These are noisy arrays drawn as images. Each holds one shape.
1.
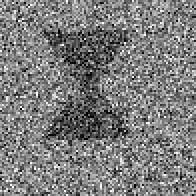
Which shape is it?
bow tie
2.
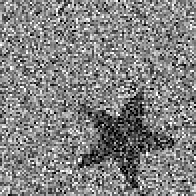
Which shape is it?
star
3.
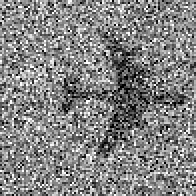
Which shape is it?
airplane
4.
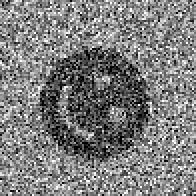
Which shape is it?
smiling face
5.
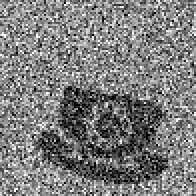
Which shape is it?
telephone
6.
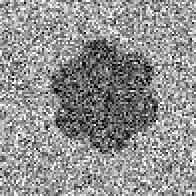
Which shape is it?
flower
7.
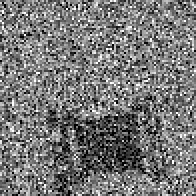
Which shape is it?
chess rook
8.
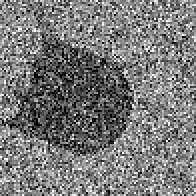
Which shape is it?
ghost
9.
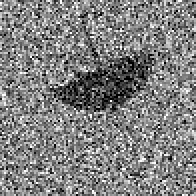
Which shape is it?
umbrella
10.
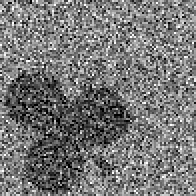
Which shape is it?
club
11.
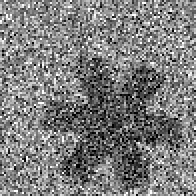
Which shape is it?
asterisk
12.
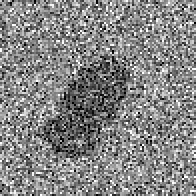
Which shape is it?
footprint
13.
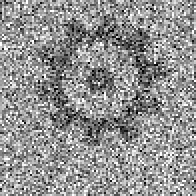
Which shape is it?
gear
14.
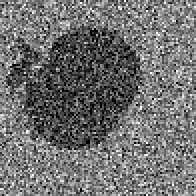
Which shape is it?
apple
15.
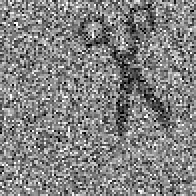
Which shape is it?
pair of scissors
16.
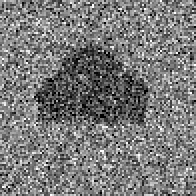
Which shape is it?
cloud
